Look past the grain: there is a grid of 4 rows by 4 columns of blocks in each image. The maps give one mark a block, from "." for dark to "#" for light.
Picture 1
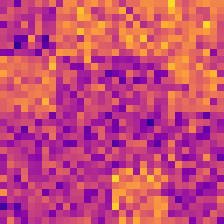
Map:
. # # #
# . . #
. . . .
. . # .
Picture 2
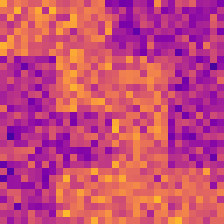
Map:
# # . .
. # # .
. . # .
. # # #
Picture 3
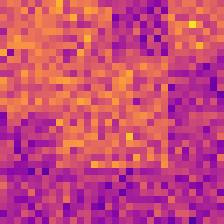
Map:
# # . #
# # # .
. # # .
. . . .
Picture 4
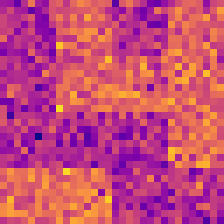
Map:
. # . #
. # # #
. . . #
# # . .
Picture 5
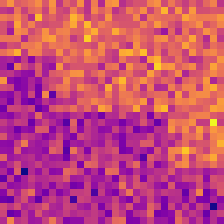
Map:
# # # #
. # # #
. . . #
. . . .
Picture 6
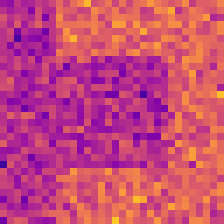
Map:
. # # #
. . . #
. . . #
. # # #
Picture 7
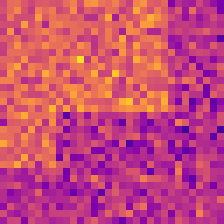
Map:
# # # .
# # # .
# . . .
. . . .
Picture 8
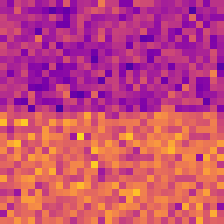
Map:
. . . .
. . . .
# # # #
# # # #
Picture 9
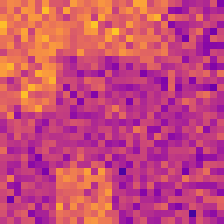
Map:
# # # .
# . . .
. . . .
. # . .
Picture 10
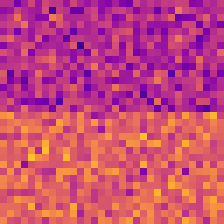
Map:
. . . .
. . . .
# # # #
# # # #
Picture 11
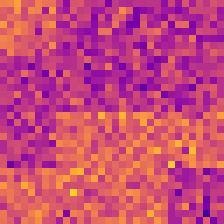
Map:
# . . .
. . . .
. # # #
# # # .
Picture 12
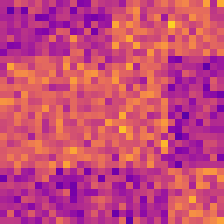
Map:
. . # #
# # # .
# # # .
. . . #
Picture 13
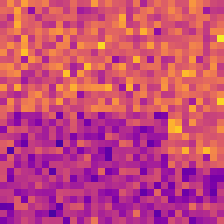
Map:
# # # #
# # # #
. . . #
. . . .
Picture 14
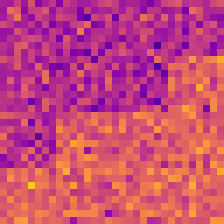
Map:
. . . .
. . . #
. # # #
# # # #
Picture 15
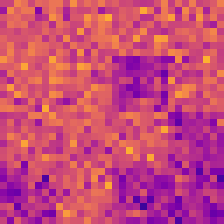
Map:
# # # #
# # . #
# # # .
. # . .
